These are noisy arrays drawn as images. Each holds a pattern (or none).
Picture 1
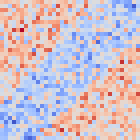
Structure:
a diagonal band
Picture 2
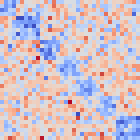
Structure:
blocks along the diagonal
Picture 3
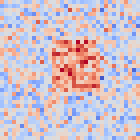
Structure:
one block
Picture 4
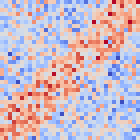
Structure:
a diagonal band
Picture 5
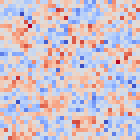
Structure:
a checkerboard
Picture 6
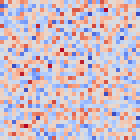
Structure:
only noise
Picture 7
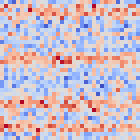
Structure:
bands of rows
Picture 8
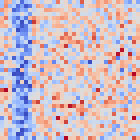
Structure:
one band of columns
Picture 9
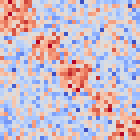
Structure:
blocks along the diagonal
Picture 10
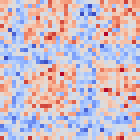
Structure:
bands of rows crossing bands of columns
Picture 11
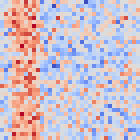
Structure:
one band of columns
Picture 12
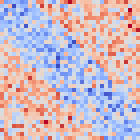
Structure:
a diagonal band
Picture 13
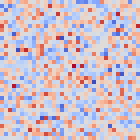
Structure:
only noise
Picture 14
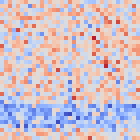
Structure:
one band of rows
